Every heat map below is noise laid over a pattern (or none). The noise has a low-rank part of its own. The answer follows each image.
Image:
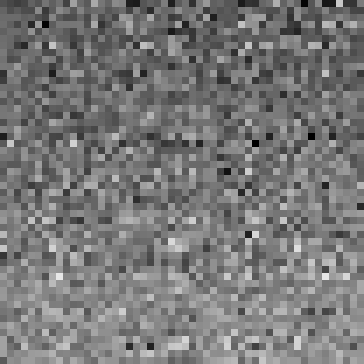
a smooth slope
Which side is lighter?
bottom
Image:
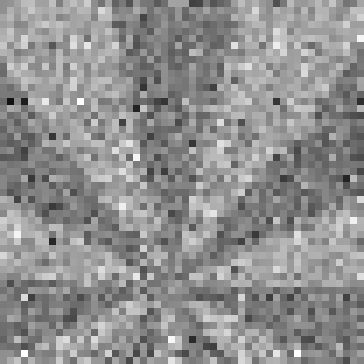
spokes from one point
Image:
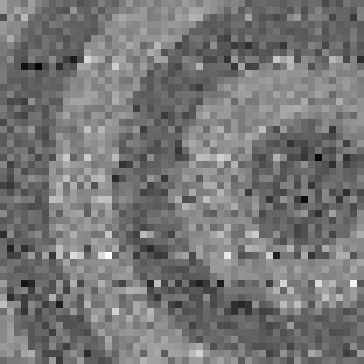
rings round one point
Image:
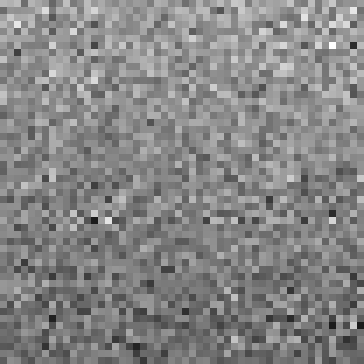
a smooth slope
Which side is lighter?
top
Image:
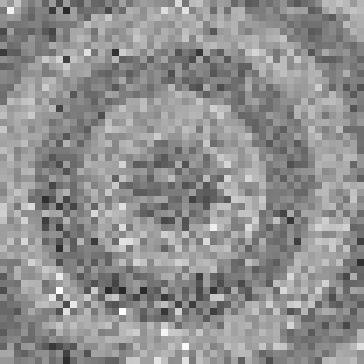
rings round one point
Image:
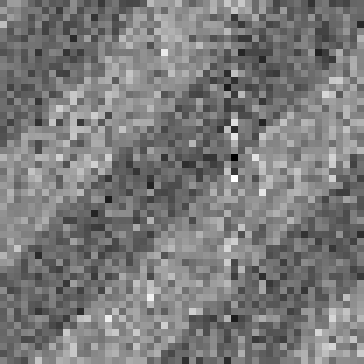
diagonal stripes
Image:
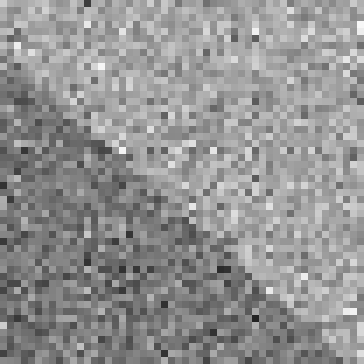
a sharp edge
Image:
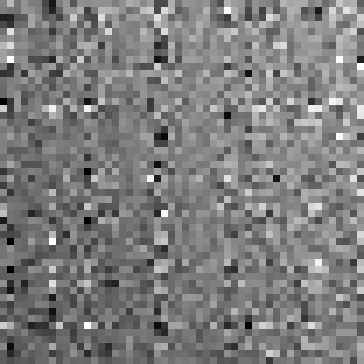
a smooth slope
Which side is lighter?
top right
